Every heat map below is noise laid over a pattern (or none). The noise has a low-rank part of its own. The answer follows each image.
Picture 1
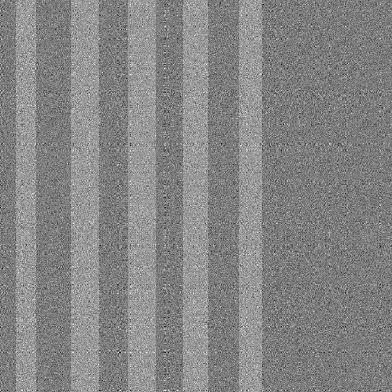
bands of columns
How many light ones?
5
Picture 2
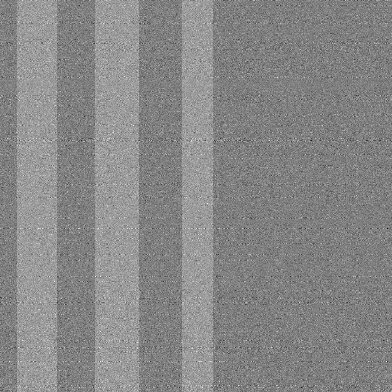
bands of columns
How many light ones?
3
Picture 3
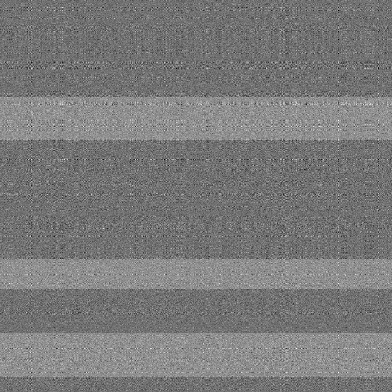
bands of rows
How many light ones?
3
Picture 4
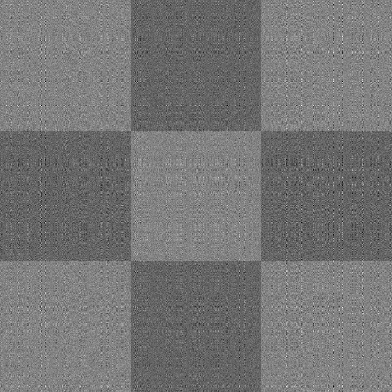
a checkerboard
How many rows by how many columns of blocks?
3 by 3
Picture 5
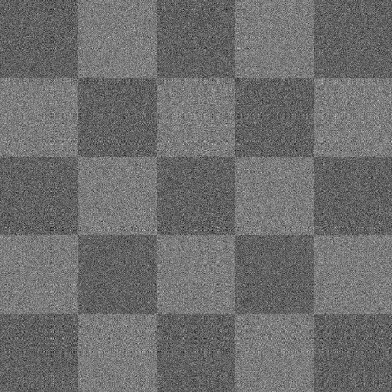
a checkerboard
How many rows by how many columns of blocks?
5 by 5
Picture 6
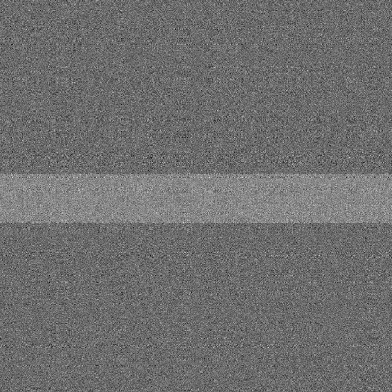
one band of rows
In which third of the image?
middle
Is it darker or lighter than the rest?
lighter
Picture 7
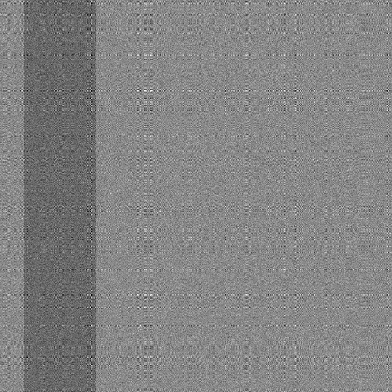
one band of columns
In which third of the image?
left
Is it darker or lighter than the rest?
darker
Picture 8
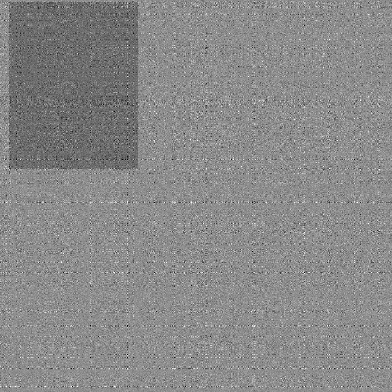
one block
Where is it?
top left
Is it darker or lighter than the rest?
darker
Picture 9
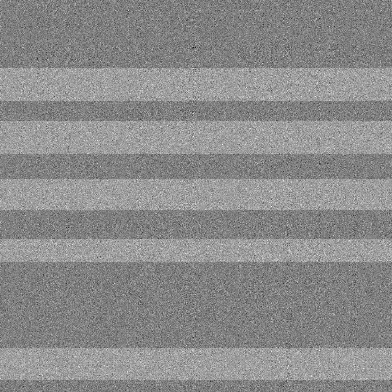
bands of rows
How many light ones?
5
